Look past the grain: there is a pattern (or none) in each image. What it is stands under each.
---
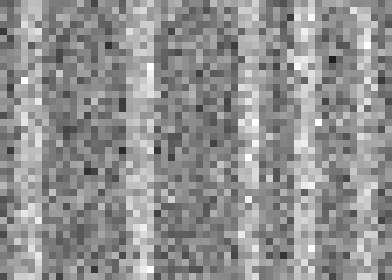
bands of columns
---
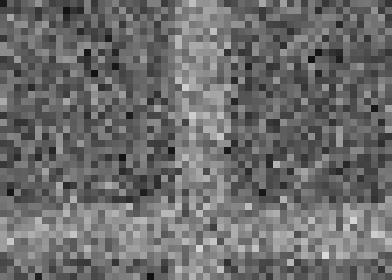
bands of rows crossing bands of columns
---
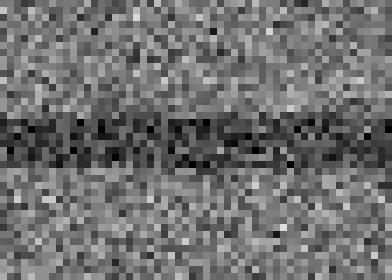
one band of rows
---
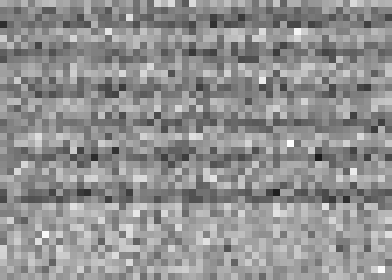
bands of rows
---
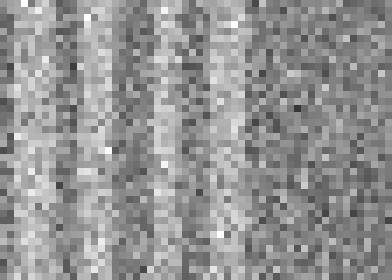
bands of columns
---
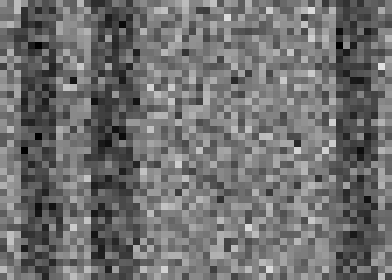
bands of columns
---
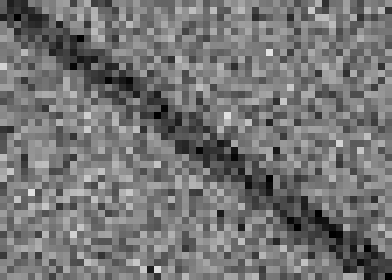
a diagonal band
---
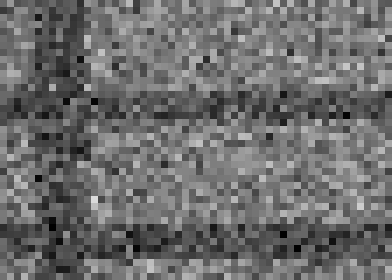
bands of rows crossing bands of columns
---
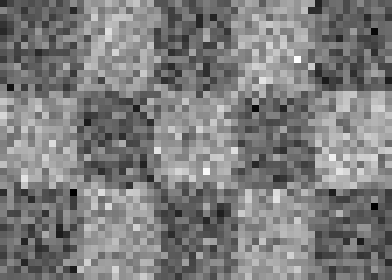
a checkerboard
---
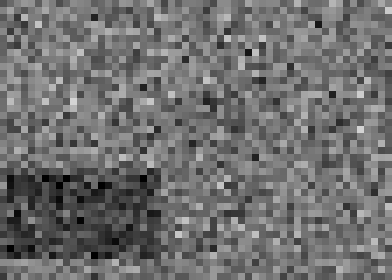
one block
